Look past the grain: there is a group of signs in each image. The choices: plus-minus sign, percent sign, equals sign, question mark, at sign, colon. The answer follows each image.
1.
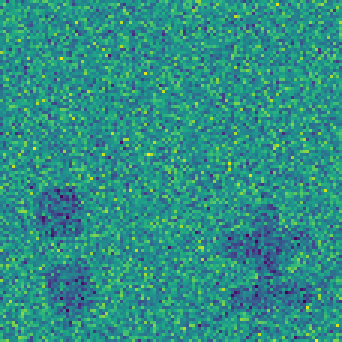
bottom left: colon; bottom right: plus-minus sign
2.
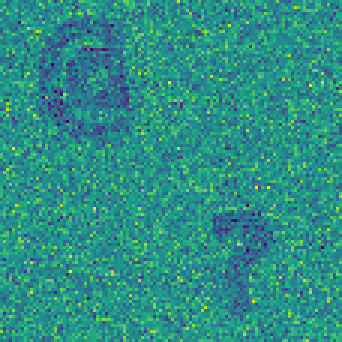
top left: at sign; bottom right: question mark
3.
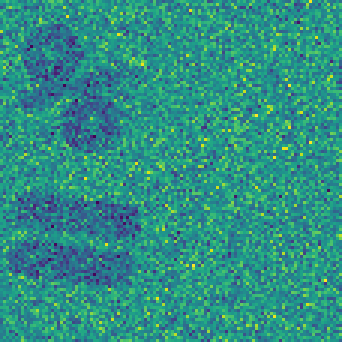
top left: percent sign; bottom left: equals sign
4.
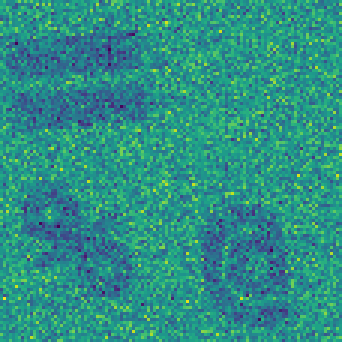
top left: equals sign; bottom left: percent sign; bottom right: at sign
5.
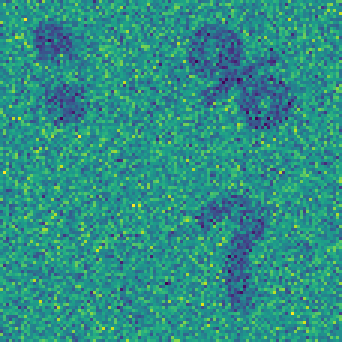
top left: colon; top right: percent sign; bottom right: question mark
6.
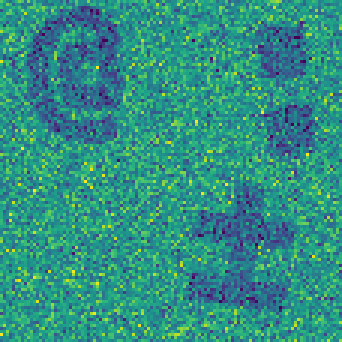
top left: at sign; top right: colon; bottom right: plus-minus sign
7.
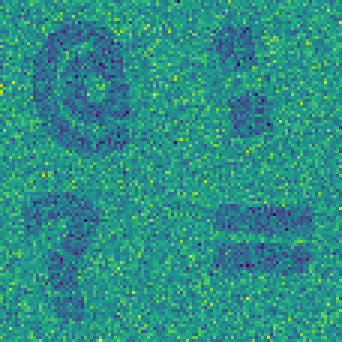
top left: at sign; top right: colon; bottom left: question mark; bottom right: equals sign
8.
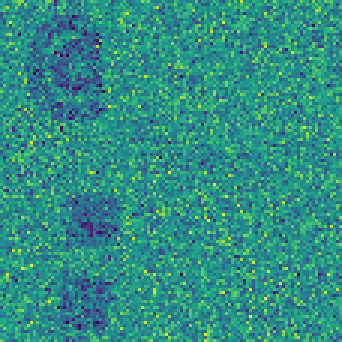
top left: at sign; bottom left: colon
